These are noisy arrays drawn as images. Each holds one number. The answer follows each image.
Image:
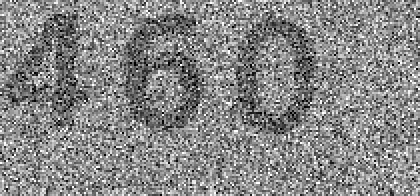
460
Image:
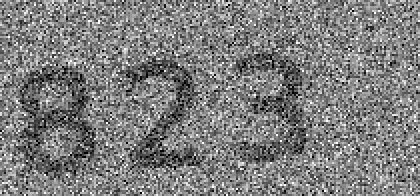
823
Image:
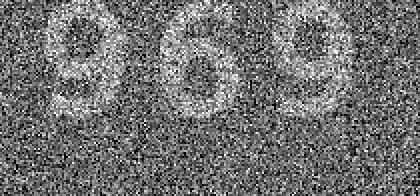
969
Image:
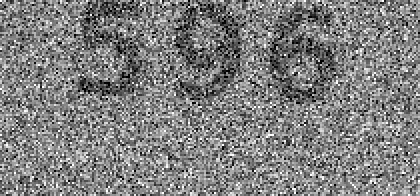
596
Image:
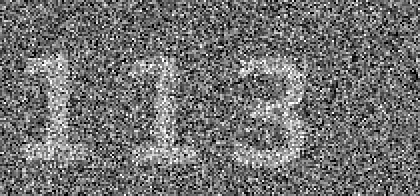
113
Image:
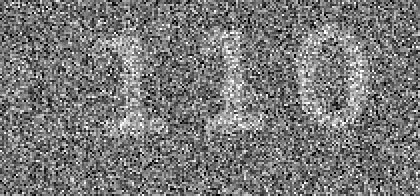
110
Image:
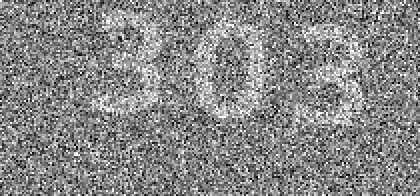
303
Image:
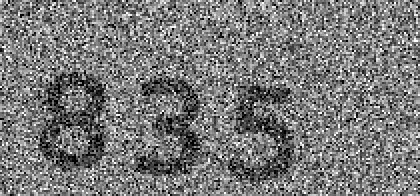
835
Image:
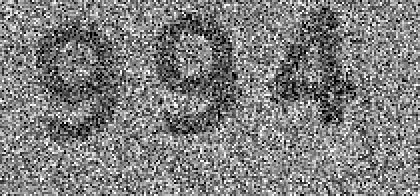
994
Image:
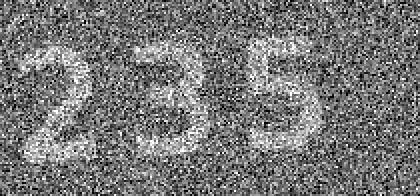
235
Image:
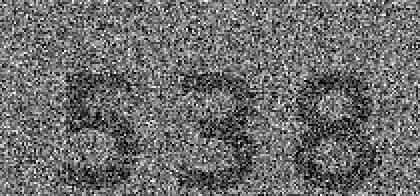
538
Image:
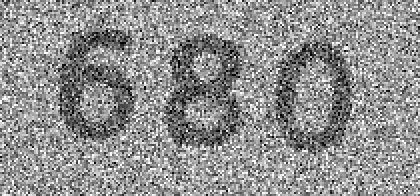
680
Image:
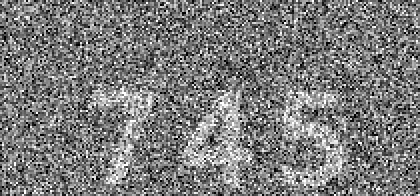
745
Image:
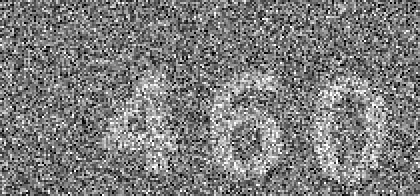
460
